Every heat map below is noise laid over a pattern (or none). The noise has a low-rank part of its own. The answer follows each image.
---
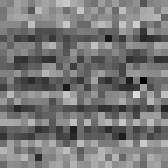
bands of rows
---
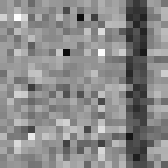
one band of columns
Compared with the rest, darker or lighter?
darker
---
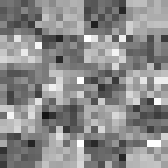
a checkerboard
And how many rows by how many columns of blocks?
5 by 4
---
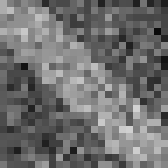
a diagonal band
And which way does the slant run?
top left to bottom right
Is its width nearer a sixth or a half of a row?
a half
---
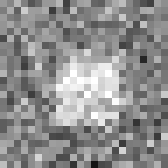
one block
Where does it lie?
centre
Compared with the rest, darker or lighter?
lighter
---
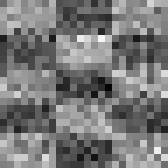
a checkerboard
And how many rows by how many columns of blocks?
5 by 3
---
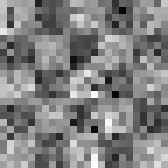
a checkerboard
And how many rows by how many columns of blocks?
5 by 5
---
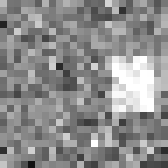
one block
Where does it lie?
middle right
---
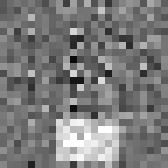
one block
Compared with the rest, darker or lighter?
lighter
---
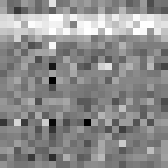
one band of rows
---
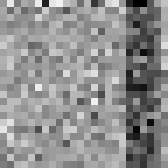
one band of columns
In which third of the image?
right
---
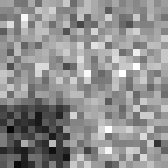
one block
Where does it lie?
bottom left
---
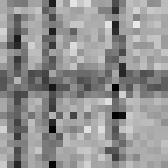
bands of rows crossing bands of columns
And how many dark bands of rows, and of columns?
1 and 3
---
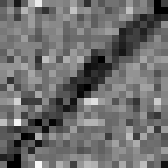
a diagonal band
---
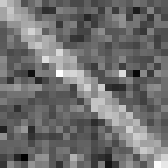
a diagonal band
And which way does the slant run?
top left to bottom right
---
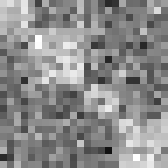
blocks along the diagonal
